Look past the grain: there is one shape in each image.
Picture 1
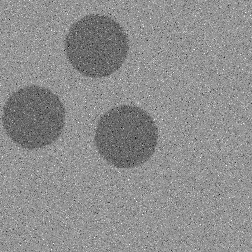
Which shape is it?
three dots
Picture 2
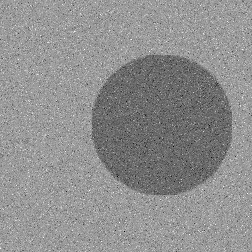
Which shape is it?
disc
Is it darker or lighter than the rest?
darker
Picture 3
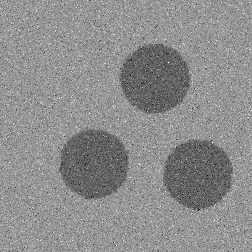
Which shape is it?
three dots
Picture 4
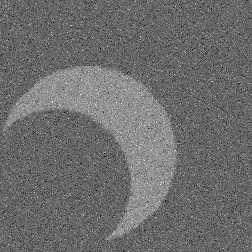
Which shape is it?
crescent
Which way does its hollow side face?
down and left
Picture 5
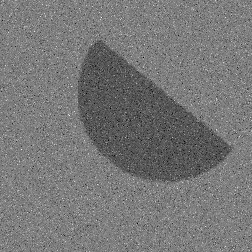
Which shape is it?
half disc
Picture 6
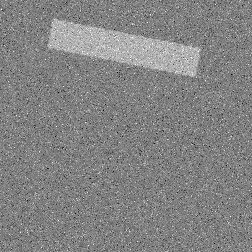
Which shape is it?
bar
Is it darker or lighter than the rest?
lighter
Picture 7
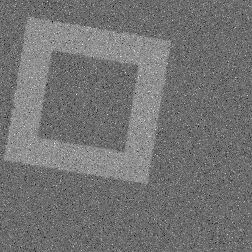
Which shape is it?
square frame
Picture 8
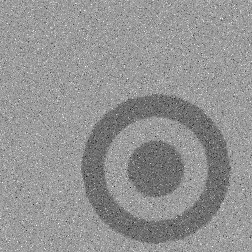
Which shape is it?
bullseye
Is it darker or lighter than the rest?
darker
